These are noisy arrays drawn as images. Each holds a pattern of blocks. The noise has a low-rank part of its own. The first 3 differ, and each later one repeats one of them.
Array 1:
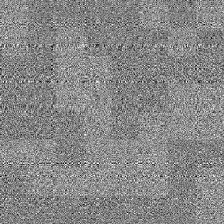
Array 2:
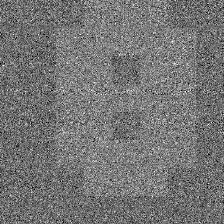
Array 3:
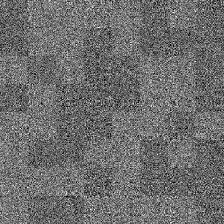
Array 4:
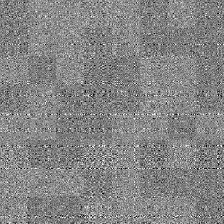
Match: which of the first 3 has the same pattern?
3
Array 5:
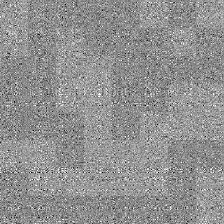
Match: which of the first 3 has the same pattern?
1
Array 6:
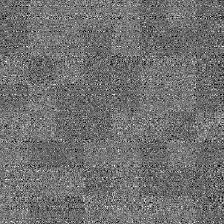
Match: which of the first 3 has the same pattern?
3
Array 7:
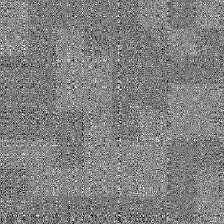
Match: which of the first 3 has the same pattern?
1
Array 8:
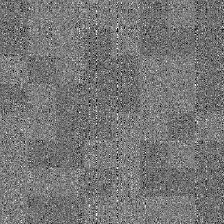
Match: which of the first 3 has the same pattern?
3
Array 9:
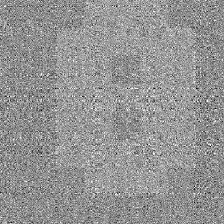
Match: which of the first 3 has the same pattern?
2
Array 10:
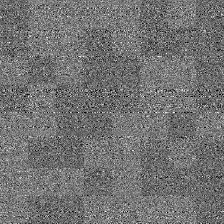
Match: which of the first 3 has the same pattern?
3
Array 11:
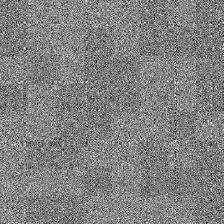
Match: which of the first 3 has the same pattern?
3
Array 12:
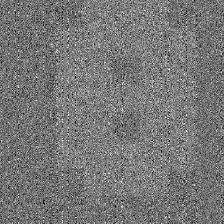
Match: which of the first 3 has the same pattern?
2
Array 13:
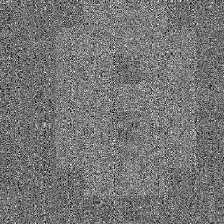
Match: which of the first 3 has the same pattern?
2
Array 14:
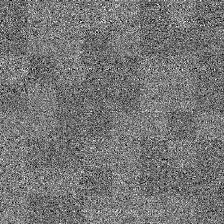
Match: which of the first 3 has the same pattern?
3
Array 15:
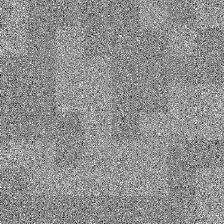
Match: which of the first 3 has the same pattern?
1
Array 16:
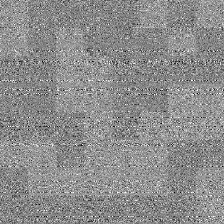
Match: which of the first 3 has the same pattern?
1
